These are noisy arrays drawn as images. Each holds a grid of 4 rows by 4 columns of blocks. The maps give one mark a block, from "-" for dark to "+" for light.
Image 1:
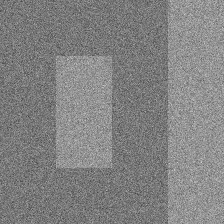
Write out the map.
- - - +
- + - +
- + - +
- - - +
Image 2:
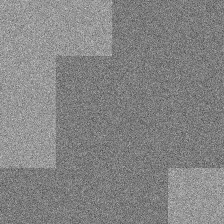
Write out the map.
+ + - -
+ - - -
+ - - -
- - - +
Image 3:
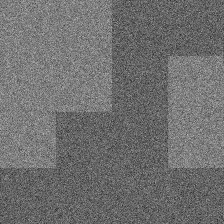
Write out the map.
+ + - -
+ + - +
+ - - +
- - - -
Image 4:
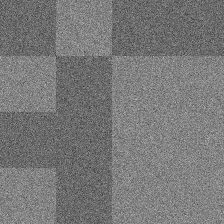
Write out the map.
- + - -
+ - + +
- - + +
+ - + +
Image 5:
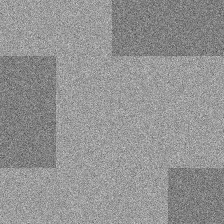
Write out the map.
+ + - -
- + + +
- + + +
+ + + -
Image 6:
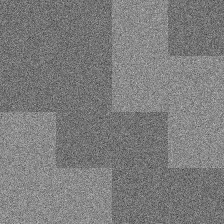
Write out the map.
- - + -
- - + +
+ - - +
+ + - -
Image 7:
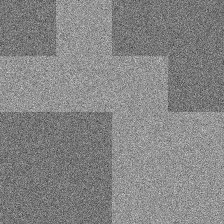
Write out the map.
- + - -
+ + + -
- - + +
- - + +
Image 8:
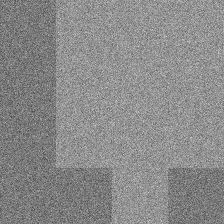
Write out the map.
- + + +
- + + +
- + + +
- - + -
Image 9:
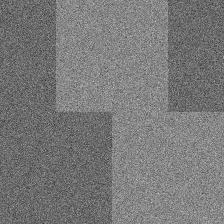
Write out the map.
- + + -
- + + -
- - + +
- - + +
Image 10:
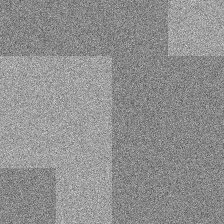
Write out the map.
- - - +
+ + - -
+ + - -
- + - -
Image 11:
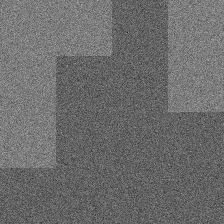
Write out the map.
+ + - +
+ - - +
+ - - -
- - - -
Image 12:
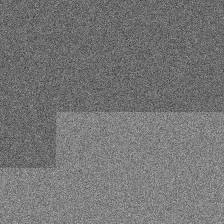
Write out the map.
- - - -
- - - -
- + + +
+ + + +
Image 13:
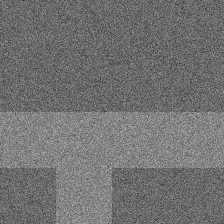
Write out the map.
- - - -
- - - -
+ + + +
- + - -
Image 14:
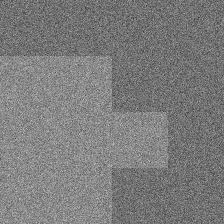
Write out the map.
- - - -
+ + - -
+ + + -
+ + - -
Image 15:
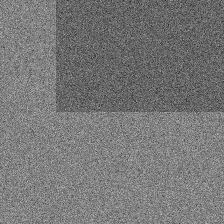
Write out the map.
+ - - -
+ - - -
+ + + +
+ + + +
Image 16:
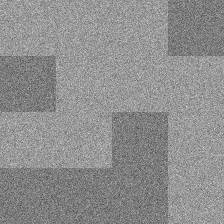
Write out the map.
+ + + -
- + + +
+ + - +
- - - +
